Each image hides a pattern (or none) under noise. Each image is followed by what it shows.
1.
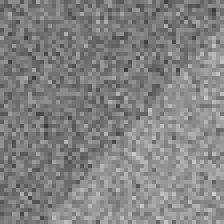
a sharp edge
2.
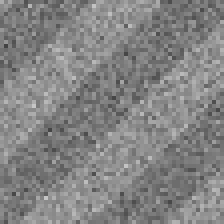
diagonal stripes
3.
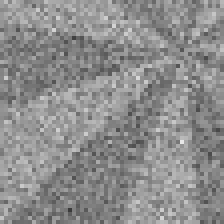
spokes from one point
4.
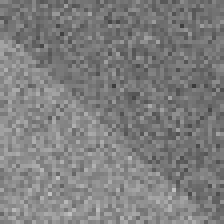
a sharp edge
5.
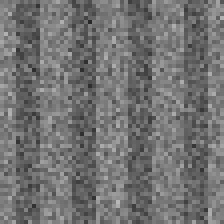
vertical stripes
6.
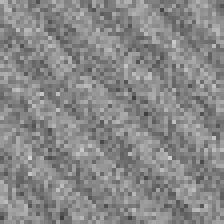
diagonal stripes
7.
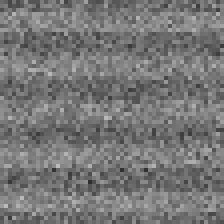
horizontal stripes
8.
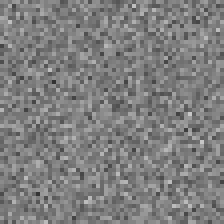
only noise
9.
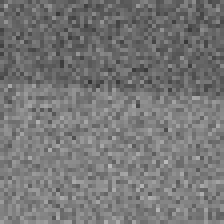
a sharp edge
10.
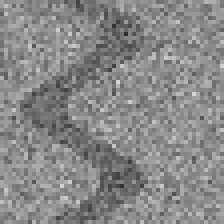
a wavy band
